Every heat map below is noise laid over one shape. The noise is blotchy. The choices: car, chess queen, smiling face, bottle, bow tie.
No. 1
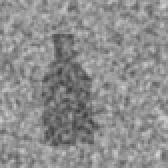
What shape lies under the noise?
bottle
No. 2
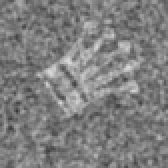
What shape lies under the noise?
chess queen
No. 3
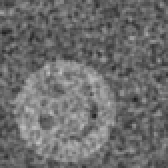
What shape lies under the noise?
smiling face
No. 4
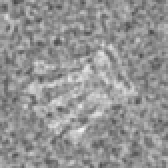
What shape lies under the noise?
chess queen
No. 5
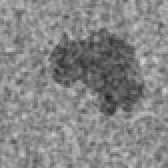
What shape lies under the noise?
car
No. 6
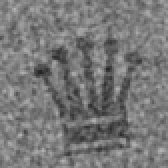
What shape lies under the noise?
chess queen
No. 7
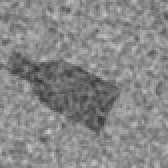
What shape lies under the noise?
bottle
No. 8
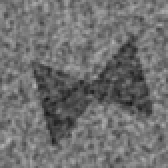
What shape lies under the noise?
bow tie
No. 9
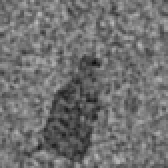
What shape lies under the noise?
bottle
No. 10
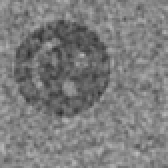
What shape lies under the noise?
smiling face
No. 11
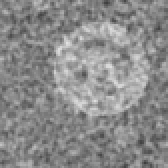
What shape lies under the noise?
smiling face
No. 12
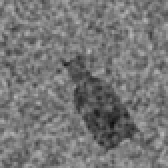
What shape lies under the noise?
bottle
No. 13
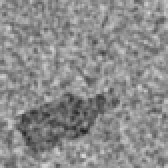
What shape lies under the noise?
bottle
